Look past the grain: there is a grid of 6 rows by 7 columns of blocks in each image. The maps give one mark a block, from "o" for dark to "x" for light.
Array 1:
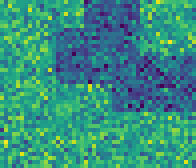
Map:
xxxooxx
xxoooxx
xxooooo
xxxxooo
xxxxxxx
xxxxxxx
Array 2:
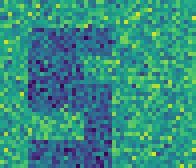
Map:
xxxxxxx
xoooxxx
xooxxxx
xoooxxx
xxxoxxx
xoooxxx
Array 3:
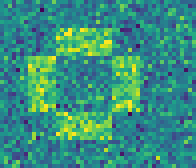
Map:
ooooooo
ooxxooo
oxooxoo
oxooxoo
ooxxooo
ooooooo
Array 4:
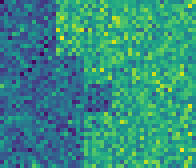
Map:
ooxxxxx
ooxxxxx
oooxxxx
ooooxxx
oooxxxx
oooxxxx
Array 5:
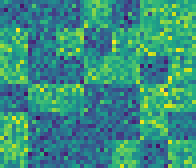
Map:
oooxoxx
xoxoxxx
xooxxox
oxxooxx
xooooxo
xoooxox
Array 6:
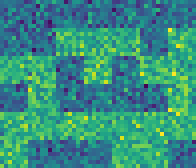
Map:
ooooooo
ooxxxox
xxoxoxx
oxoooox
xxxxxxx
xoooxxo
